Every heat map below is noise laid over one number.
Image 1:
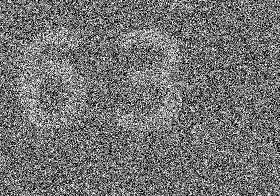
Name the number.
63
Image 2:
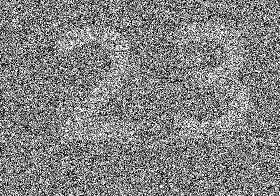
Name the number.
23
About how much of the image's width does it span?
two thirds
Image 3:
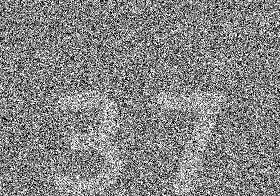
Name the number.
37
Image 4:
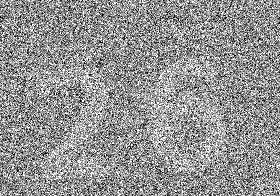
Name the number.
26
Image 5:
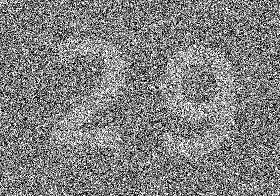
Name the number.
29
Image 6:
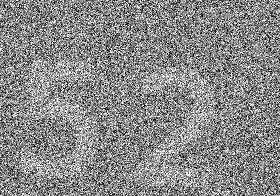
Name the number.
52
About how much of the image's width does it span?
two thirds
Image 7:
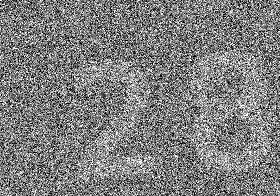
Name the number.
28
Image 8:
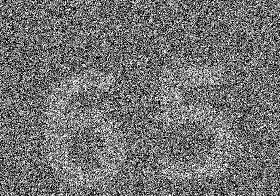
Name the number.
65
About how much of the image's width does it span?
two thirds
